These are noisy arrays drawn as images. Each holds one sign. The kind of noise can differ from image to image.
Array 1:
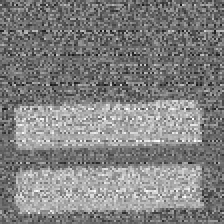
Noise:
rows of uneven size
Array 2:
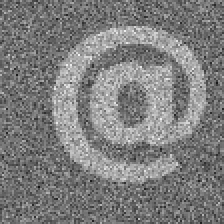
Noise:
independent entries
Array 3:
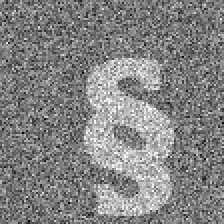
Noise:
independent entries
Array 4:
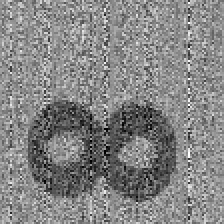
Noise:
columns of uneven size
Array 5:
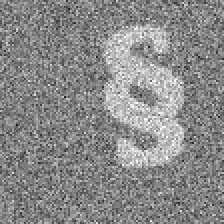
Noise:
independent entries
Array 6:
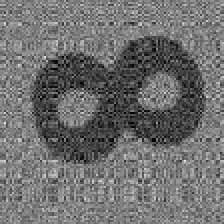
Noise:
low rank plus noise
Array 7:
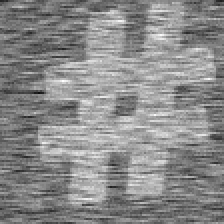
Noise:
streaked along the rows
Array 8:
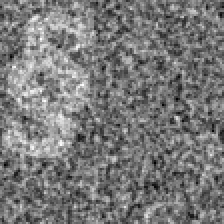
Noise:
blotchy
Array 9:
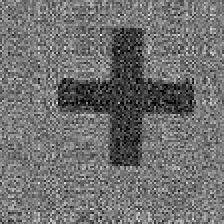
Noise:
low rank plus noise
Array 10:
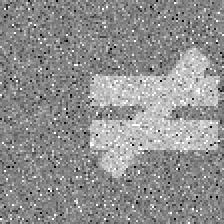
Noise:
heavy tails
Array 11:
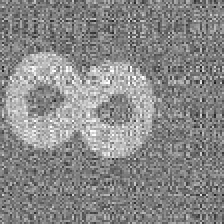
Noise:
low rank plus noise
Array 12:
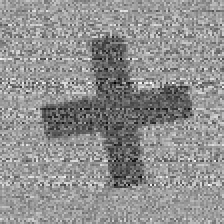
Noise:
rows of uneven size
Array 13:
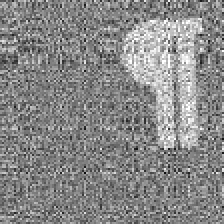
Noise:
low rank plus noise
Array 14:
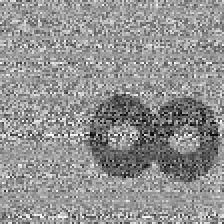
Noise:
rows of uneven size
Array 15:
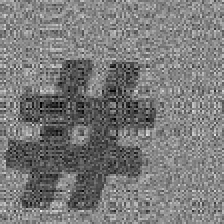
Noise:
low rank plus noise
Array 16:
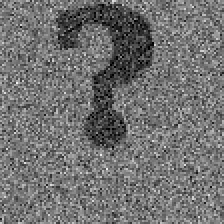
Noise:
independent entries
